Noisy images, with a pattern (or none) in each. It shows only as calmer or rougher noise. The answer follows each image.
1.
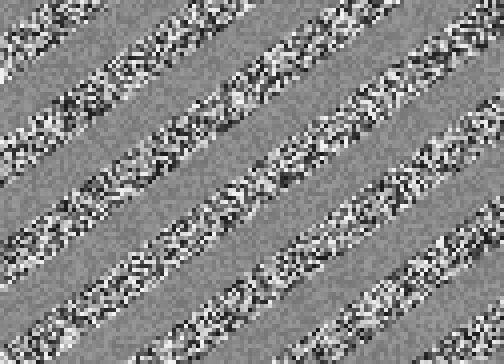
diagonal stripes
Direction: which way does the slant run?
bottom left to top right
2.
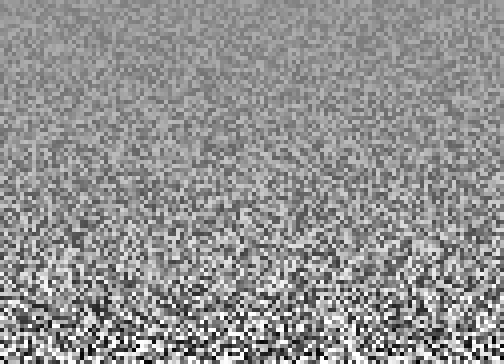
a smooth slope
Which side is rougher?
bottom
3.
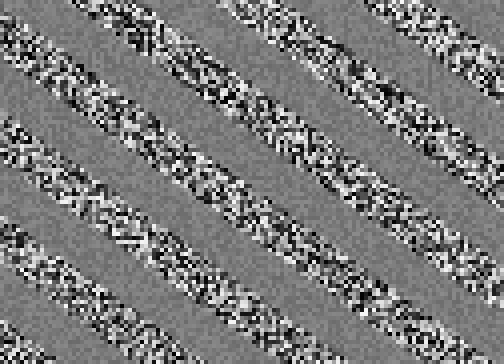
diagonal stripes
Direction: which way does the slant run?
top left to bottom right
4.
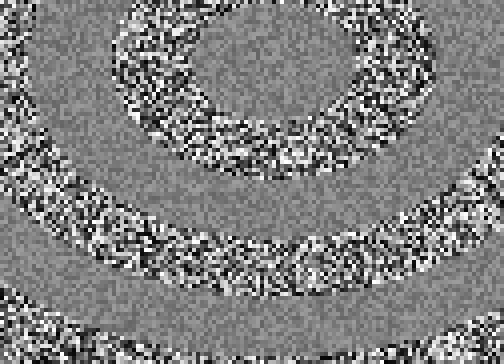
rings round one point
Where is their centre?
top middle
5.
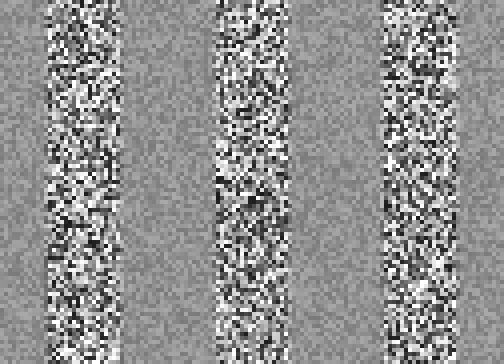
vertical stripes
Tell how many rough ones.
3
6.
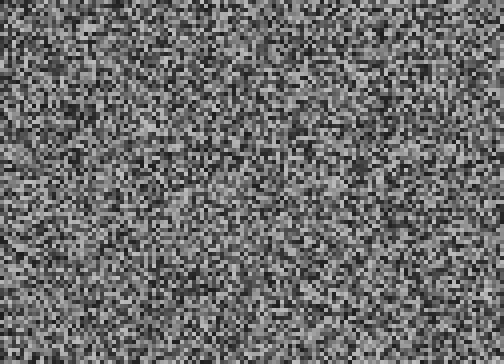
only noise
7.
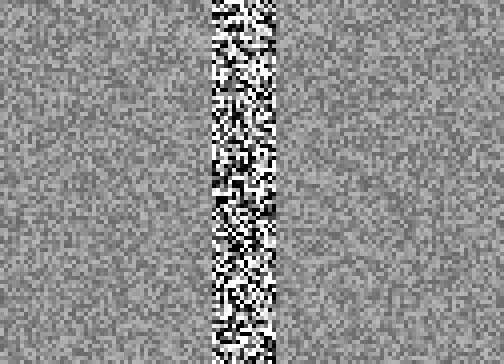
one vertical stripe
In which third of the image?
middle
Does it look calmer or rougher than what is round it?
rougher
